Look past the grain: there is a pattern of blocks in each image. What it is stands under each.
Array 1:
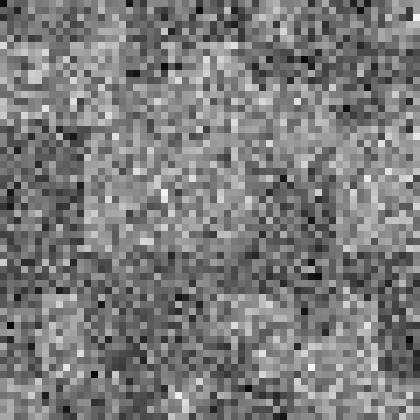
no symmetry
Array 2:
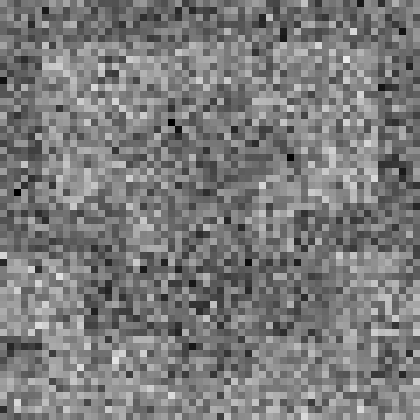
left and right mirror each other
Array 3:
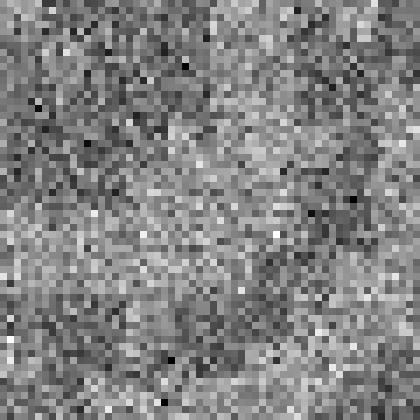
mirrored about the diagonal from the top left
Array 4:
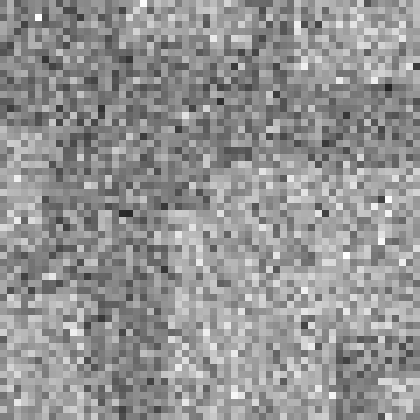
mirrored about the diagonal from the top left
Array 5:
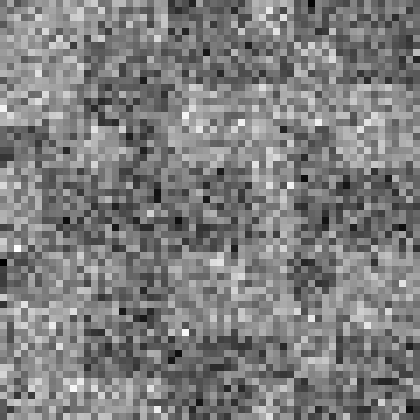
top and bottom mirror each other
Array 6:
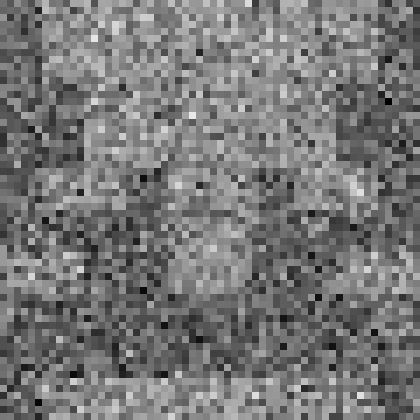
left and right mirror each other
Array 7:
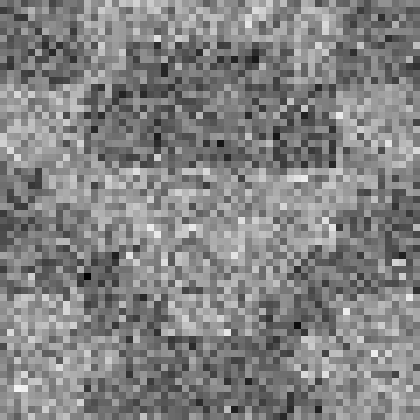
left and right mirror each other
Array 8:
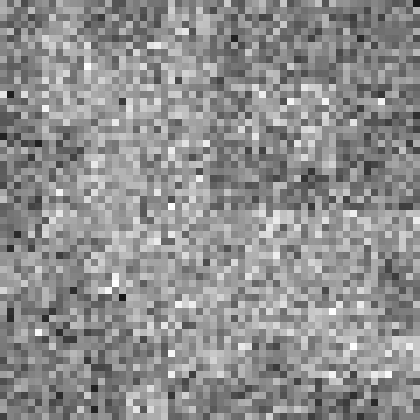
mirrored about the diagonal from the bottom left
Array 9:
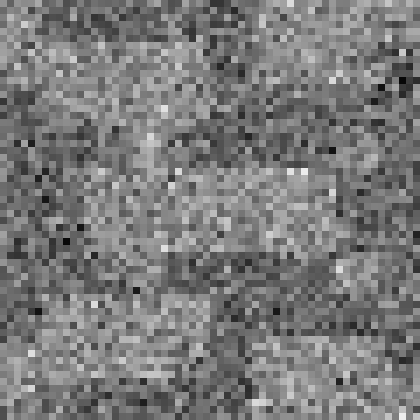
top and bottom mirror each other
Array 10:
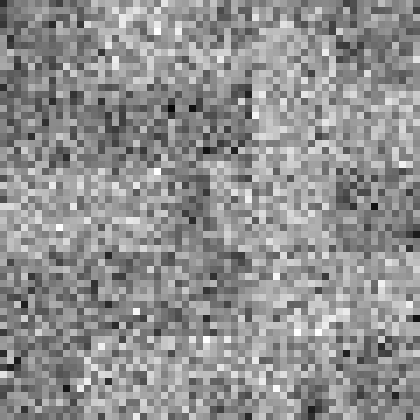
top and bottom mirror each other
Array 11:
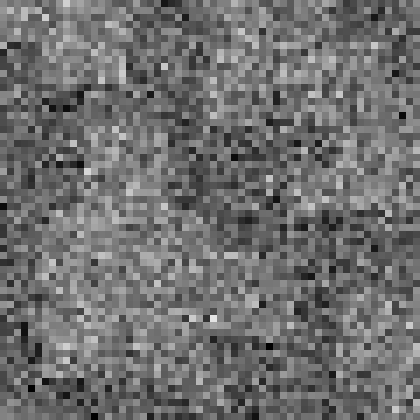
mirrored about the diagonal from the bottom left
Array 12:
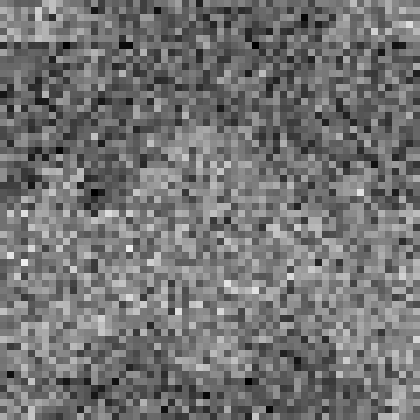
left and right mirror each other
